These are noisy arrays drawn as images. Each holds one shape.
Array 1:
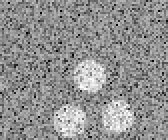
three dots
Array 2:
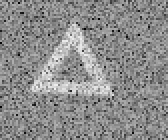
triangle frame
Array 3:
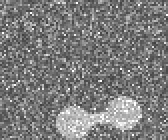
dumbbell
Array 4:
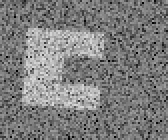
square with a notch
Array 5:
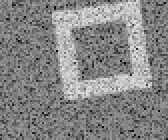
square frame
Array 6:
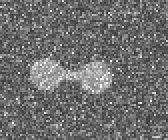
dumbbell
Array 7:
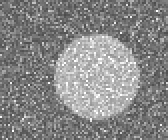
disc
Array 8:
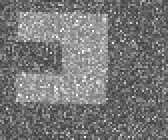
square with a notch
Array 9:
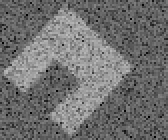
square with a notch
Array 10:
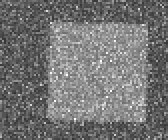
square
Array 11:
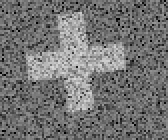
cross
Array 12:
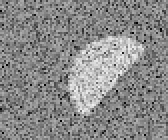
half disc
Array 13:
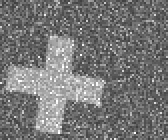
cross
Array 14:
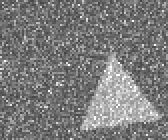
triangle
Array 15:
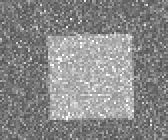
square
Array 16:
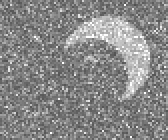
crescent
